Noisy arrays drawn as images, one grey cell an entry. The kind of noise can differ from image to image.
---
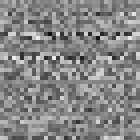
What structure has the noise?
rows of uneven size
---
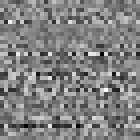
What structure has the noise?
rows of uneven size
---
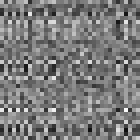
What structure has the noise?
low rank plus noise
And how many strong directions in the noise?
one
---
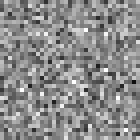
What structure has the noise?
independent entries
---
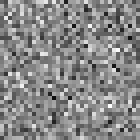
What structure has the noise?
independent entries
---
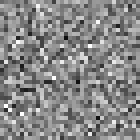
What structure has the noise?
independent entries
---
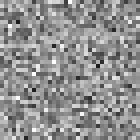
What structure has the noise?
independent entries
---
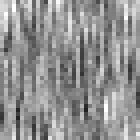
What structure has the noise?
streaked along the columns
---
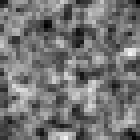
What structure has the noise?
blotchy
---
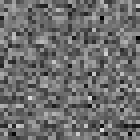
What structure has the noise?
low rank plus noise
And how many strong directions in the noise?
five to eight
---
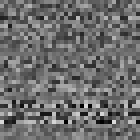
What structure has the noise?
rows of uneven size
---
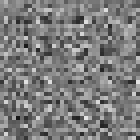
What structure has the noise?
low rank plus noise
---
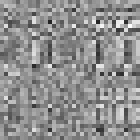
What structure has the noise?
low rank plus noise
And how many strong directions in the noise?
two
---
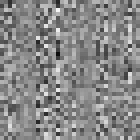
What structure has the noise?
columns of uneven size
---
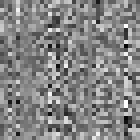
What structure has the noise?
columns of uneven size
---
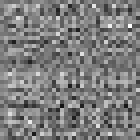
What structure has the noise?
low rank plus noise
